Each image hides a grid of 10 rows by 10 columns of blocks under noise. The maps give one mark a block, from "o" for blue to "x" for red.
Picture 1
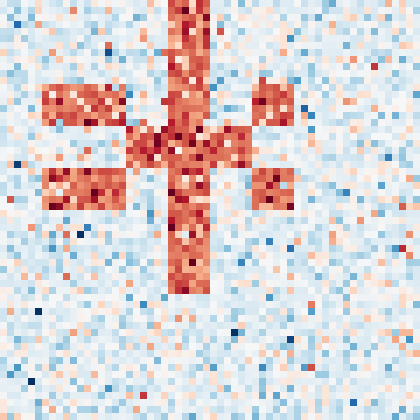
o o o o x o o o o o
o o o o x o o o o o
o x x o x o x o o o
o o o x x x o o o o
o x x o x o x o o o
o o o o x o o o o o
o o o o x o o o o o
o o o o o o o o o o
o o o o o o o o o o
o o o o o o o o o o
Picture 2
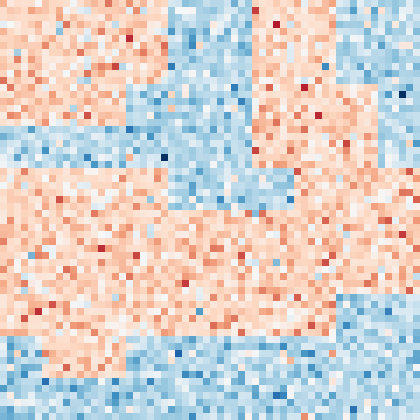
x x x x o o x x o o
x x x x o o x x o o
x x x o o o x x x o
o o o o o o x x x o
x x x x o o o x x x
x x x x x x x x x x
x x x x x x x x x x
x x x x x x x x o o
o x x o o o o o o o
o o o o o o o o o o
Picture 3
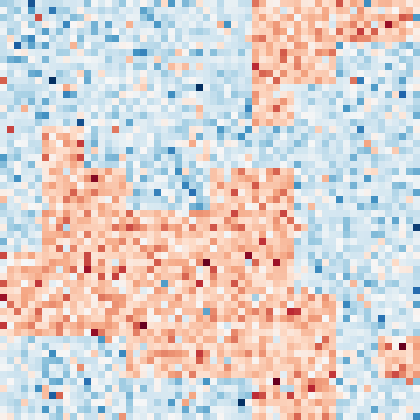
o o o o o o x x x x
o o o o o o x x o o
o o o o o o x o o o
o x o o o o o o o o
o x x o o x x o o o
o x x x x x x o o o
x x x x x x x o o o
x x x x x x x x o o
o o o x x x x x o x
o o o o o o x x o o
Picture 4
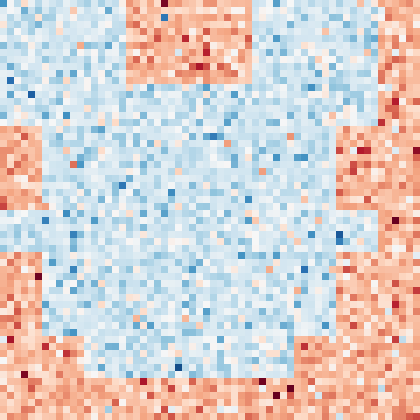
o o o x x x o o o x
o o o x x x o o o x
o o o o o o o o o x
x o o o o o o o x x
x o o o o o o o x x
o o o o o o o o o x
x o o o o o o o x x
x o o o o o o o x x
x x o o o o o x x x
x x x x x x x x x x
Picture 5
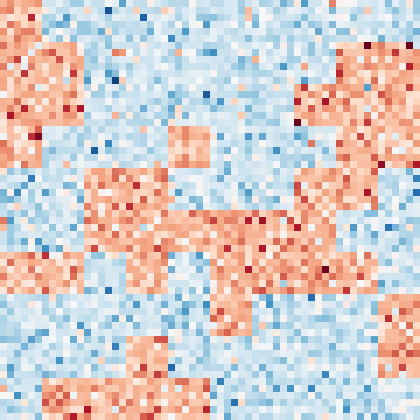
x o o o o o o o o o
x x o o o o o o x x
x x o o o o o x x x
x o o o x o o o x x
o o x x o o o x x o
o o x x x x x x o o
x x o x o x x x x o
o o o o o x o o o x
o o o x o o o o o x
o x x x x o o o o o
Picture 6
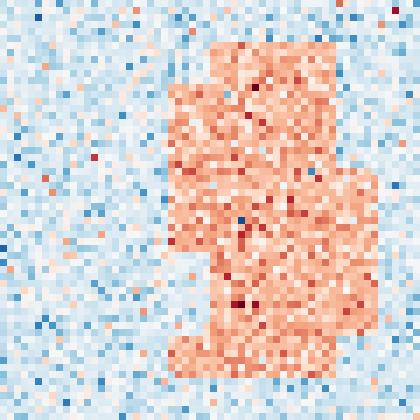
o o o o o o o o o o
o o o o o x x x o o
o o o o x x x x o o
o o o o x x x x o o
o o o o x x x x x o
o o o o x x x x x o
o o o o o x x x x o
o o o o o x x x x o
o o o o x x x x o o
o o o o o o o o o o
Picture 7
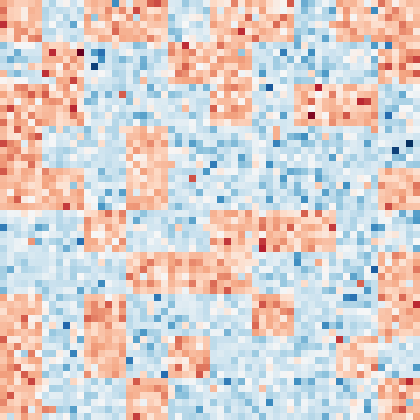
x o x x o x x o x x
o x o o x x o o o x
x x o o o x o x x o
x o o x o o o o o o
x x o x o o o o o x
o o x o o x x x o o
o o o x x x o o o x
x o x o o o x o o x
x o x o x o o o x o
x o o x o o o o o x
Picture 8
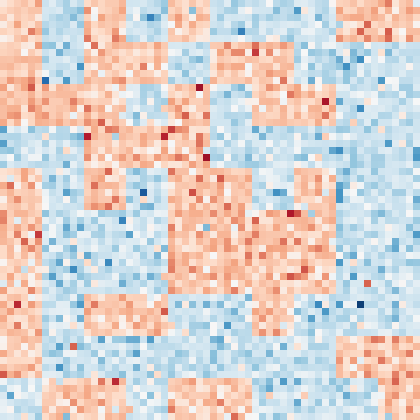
x o x o x o o o x x
x o x x o x x o o o
x x x o x o x x o o
o o x x x o o o o o
x o x o x x o x o o
x o o o x x x x o o
x o o o x x x x o o
x o x x o o x o o o
x o o o o o o o x x
o x x o x x o o o x
